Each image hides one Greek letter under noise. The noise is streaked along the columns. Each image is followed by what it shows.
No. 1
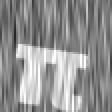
light pi
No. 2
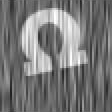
light omega
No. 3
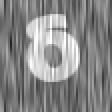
light delta
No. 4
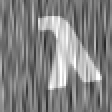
light lambda
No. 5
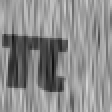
dark pi
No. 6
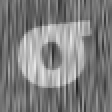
light sigma
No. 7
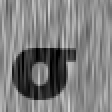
dark sigma
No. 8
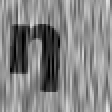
dark eta
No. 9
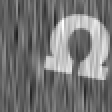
light omega
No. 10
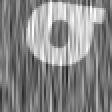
light sigma
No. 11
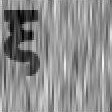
dark xi
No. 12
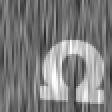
light omega
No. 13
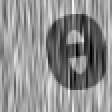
dark theta
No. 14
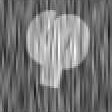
light phi
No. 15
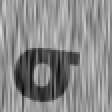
dark sigma
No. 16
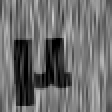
dark mu
